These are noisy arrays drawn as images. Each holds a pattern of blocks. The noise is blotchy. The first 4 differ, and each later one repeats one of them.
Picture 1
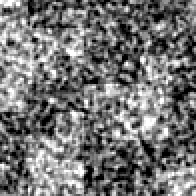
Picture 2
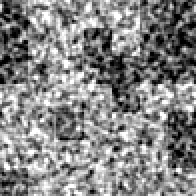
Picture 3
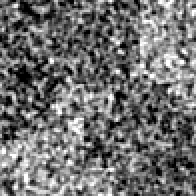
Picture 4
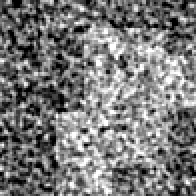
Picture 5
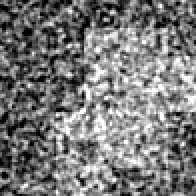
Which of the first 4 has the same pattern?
4
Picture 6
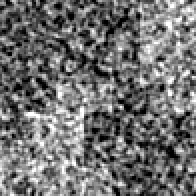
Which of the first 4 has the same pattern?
3
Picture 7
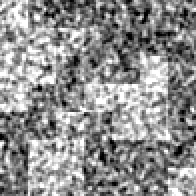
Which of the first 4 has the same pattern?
1
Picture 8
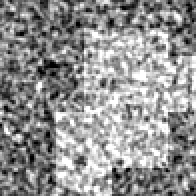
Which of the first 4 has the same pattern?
4
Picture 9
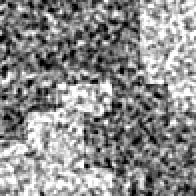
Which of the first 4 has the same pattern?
3
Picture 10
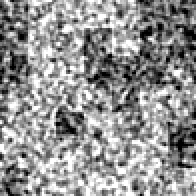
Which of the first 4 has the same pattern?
2
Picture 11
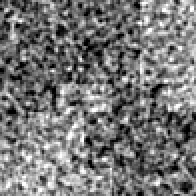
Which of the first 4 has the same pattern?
3
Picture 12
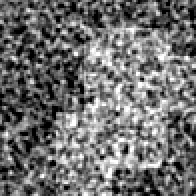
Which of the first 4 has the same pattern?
4
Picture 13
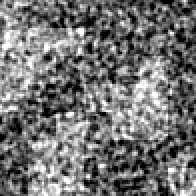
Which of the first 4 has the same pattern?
1
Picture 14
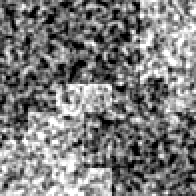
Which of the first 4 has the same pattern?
3
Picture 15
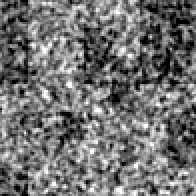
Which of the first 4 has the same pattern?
2
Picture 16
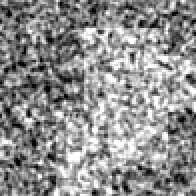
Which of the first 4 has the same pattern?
4
